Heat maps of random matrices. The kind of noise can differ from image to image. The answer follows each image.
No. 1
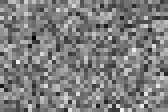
independent entries
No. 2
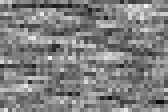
streaked along the rows
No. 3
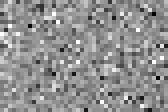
heavy tails
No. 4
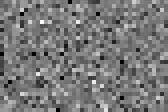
heavy tails
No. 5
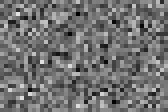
low rank plus noise
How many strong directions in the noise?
five to eight
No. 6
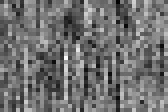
streaked along the columns
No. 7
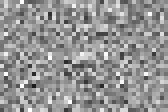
low rank plus noise
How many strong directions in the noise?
three or four
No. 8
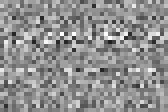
rows of uneven size
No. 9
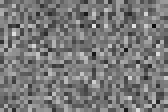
low rank plus noise
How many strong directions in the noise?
three or four
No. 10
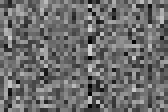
columns of uneven size
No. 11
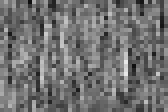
streaked along the columns
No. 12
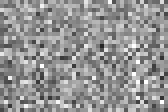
low rank plus noise
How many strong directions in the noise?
three or four
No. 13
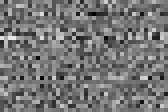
rows of uneven size
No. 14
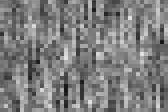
streaked along the columns
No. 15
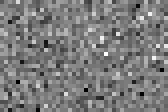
heavy tails
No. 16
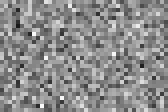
low rank plus noise
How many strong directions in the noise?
five to eight
